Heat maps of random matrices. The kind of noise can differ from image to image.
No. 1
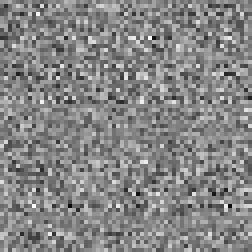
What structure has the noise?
rows of uneven size
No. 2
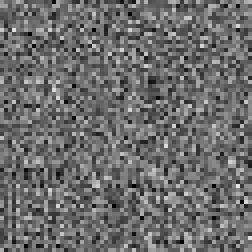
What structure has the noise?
low rank plus noise
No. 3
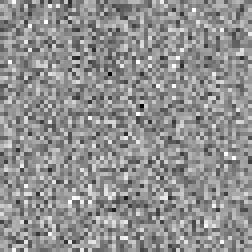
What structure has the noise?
low rank plus noise
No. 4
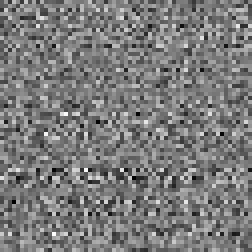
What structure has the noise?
rows of uneven size
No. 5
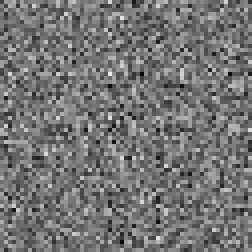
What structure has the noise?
low rank plus noise
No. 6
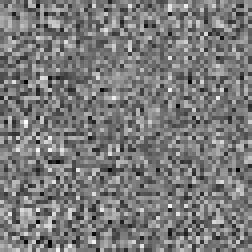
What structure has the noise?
low rank plus noise
